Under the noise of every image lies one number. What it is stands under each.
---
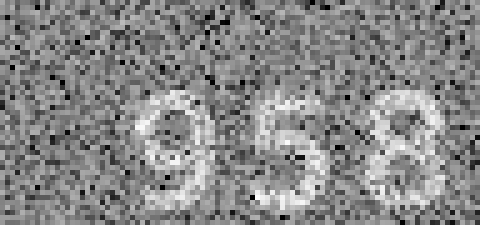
958
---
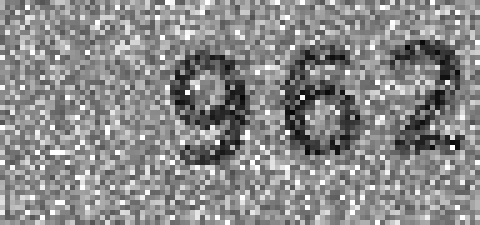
962
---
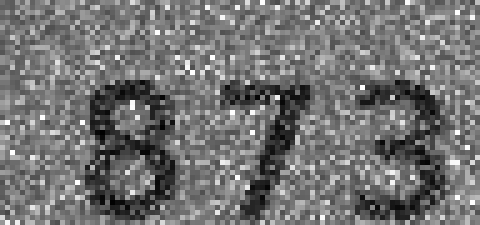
873
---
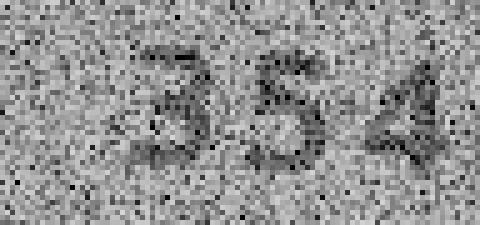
354
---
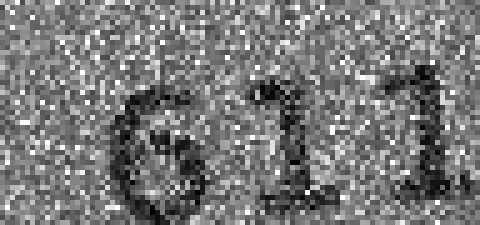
611
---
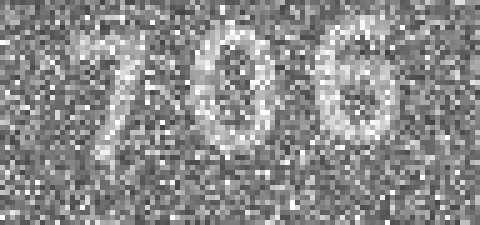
706
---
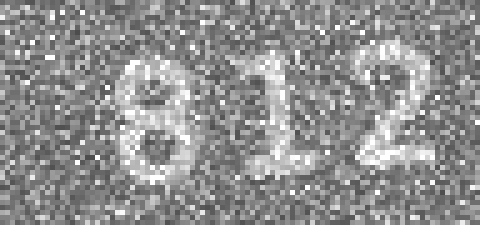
812
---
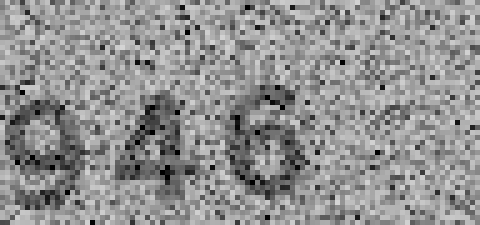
946
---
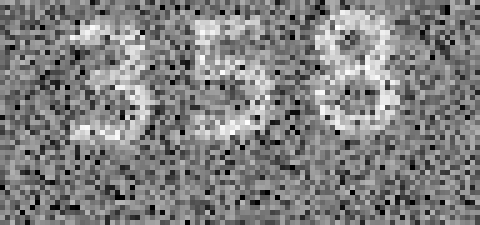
358
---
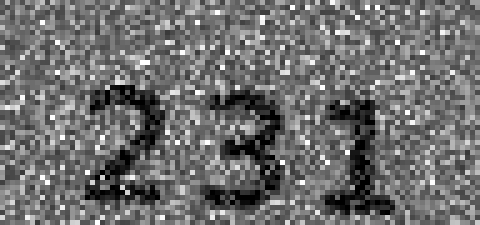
231
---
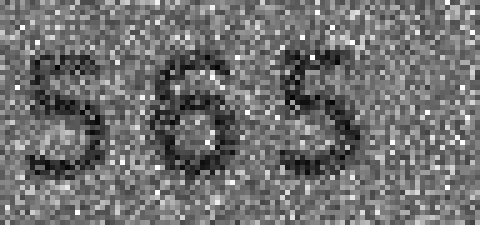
565
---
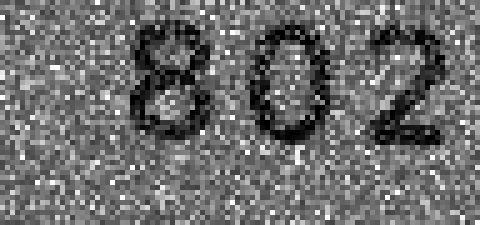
802
